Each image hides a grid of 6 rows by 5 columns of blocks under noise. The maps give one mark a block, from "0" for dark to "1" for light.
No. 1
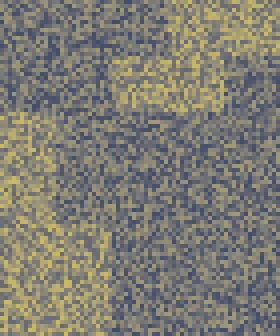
00011
00110
10000
10000
11000
11000
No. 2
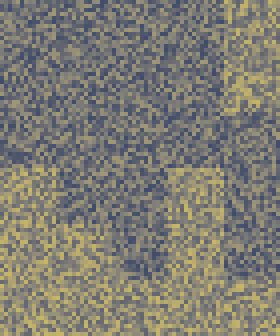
00001
00001
00000
10010
11010
11111
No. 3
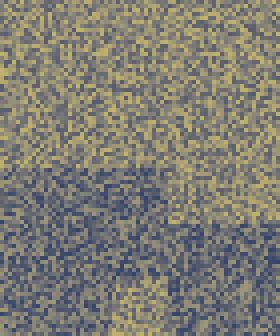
11111
11111
11111
00011
00000
00100
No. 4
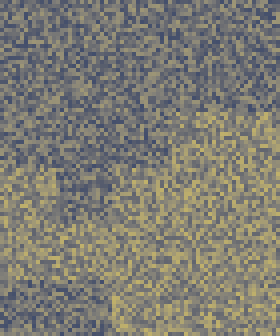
00000
00000
00011
10111
11111
00111
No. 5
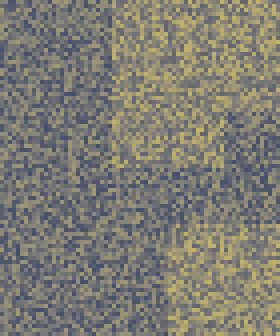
00111
00111
00110
00000
00011
00011
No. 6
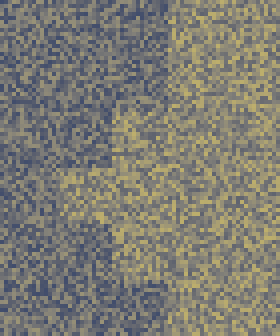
00011
00011
00111
01111
00111
00011
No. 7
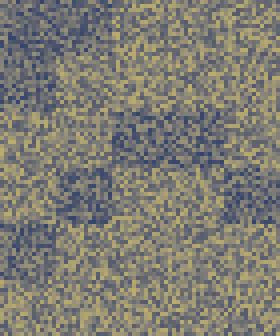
00111
01111
11001
10110
01111
11111
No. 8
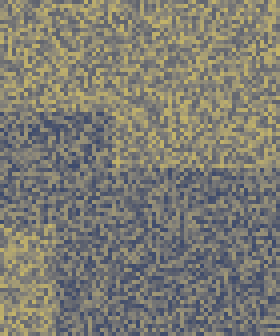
11111
11111
00111
00000
10000
10000
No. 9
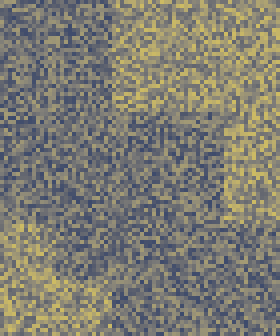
00111
00111
00001
00001
10000
11000
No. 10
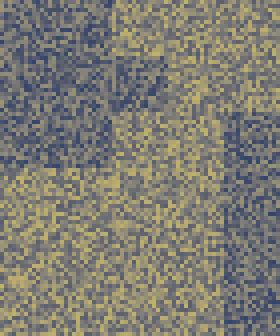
00111
00011
00110
11110
11110
11110
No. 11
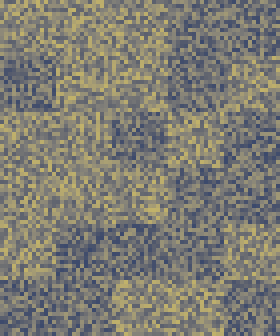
11100
01101
11010
11100
10001
00110
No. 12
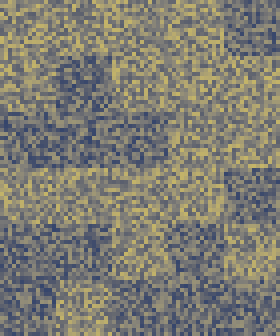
11110
10111
00011
11110
00101
01000
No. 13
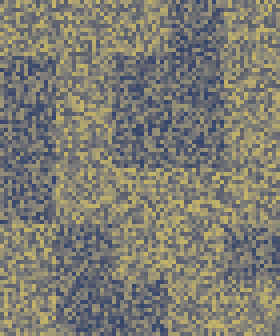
11101
01001
01001
01111
10110
10011
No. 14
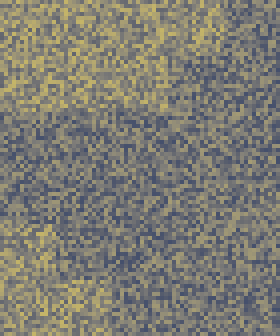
11110
11100
00000
00000
10000
11000
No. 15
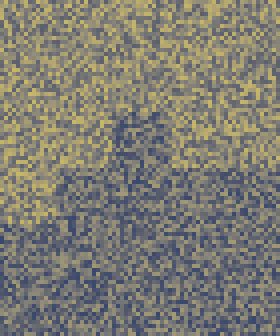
11111
11111
11011
10000
00000
00000
